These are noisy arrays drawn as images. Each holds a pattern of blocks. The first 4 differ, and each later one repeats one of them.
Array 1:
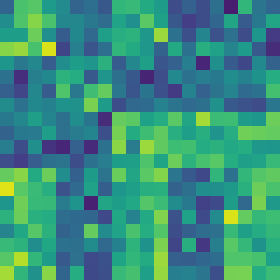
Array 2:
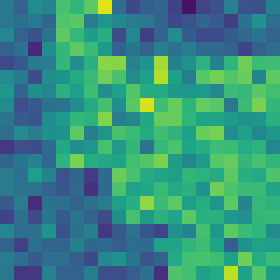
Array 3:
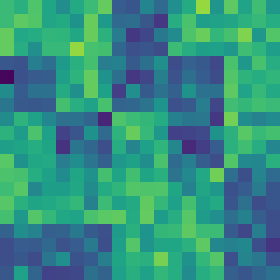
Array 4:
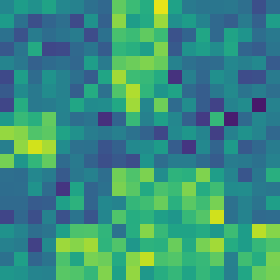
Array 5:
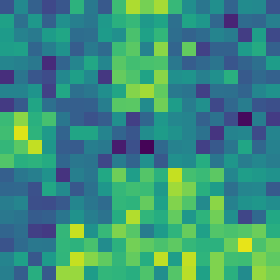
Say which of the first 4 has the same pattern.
4
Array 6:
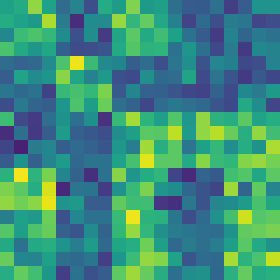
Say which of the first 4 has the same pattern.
1
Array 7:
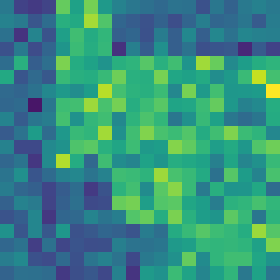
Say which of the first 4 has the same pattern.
2
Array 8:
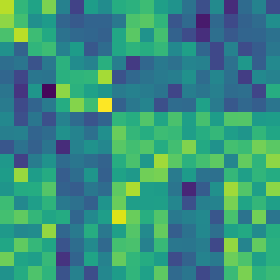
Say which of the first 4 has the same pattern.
1
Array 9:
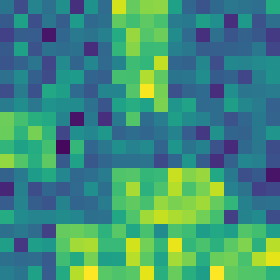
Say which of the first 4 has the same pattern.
4
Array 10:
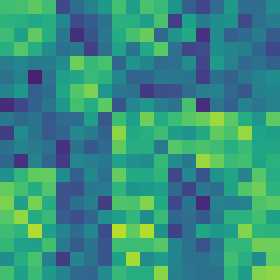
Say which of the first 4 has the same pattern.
1
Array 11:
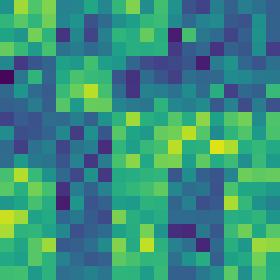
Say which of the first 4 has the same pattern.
1
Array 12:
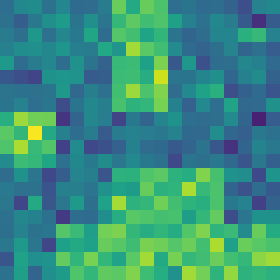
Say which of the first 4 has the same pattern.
4
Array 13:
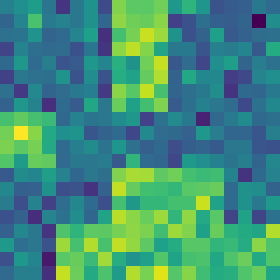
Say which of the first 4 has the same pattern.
4
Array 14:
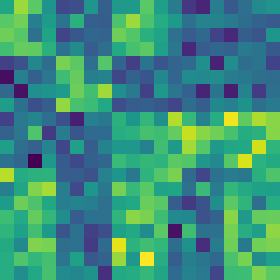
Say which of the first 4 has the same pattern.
1
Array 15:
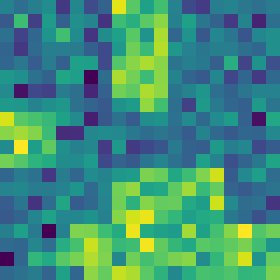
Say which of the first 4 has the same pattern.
4
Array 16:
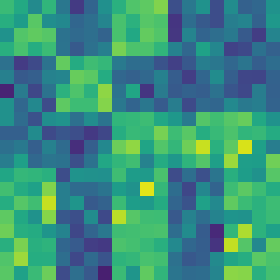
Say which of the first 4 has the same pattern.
1
